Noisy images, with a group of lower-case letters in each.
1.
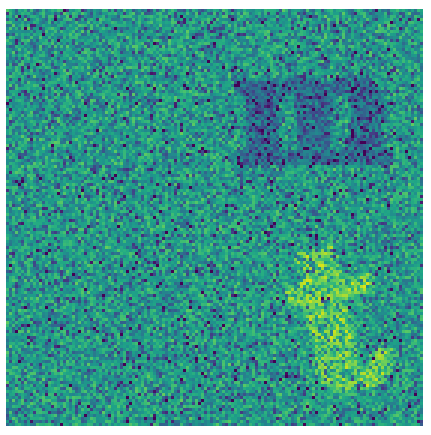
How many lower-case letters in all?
2
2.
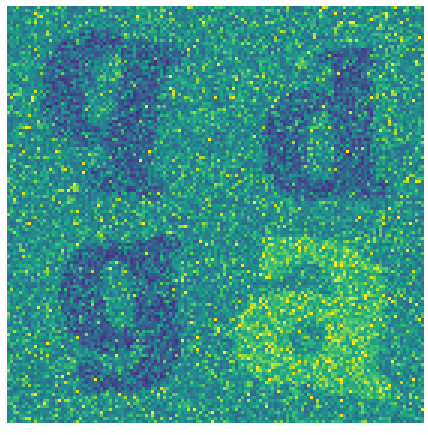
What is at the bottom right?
a
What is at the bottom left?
g
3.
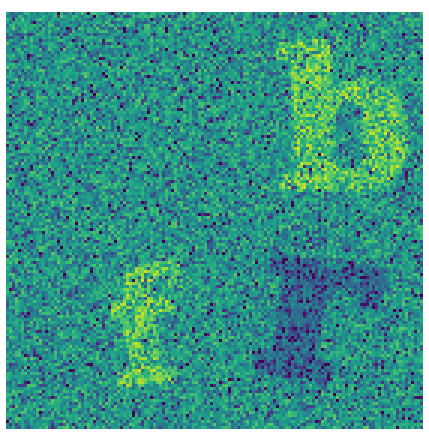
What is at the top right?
b
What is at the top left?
nothing
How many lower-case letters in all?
3
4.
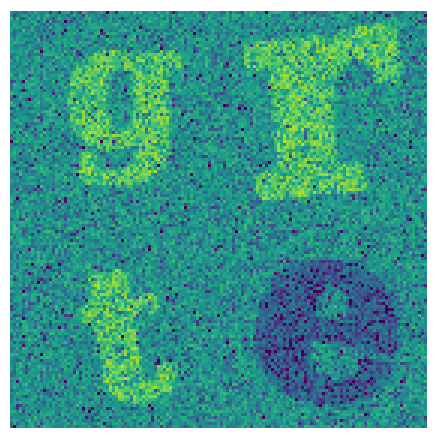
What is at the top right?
r
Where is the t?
bottom left
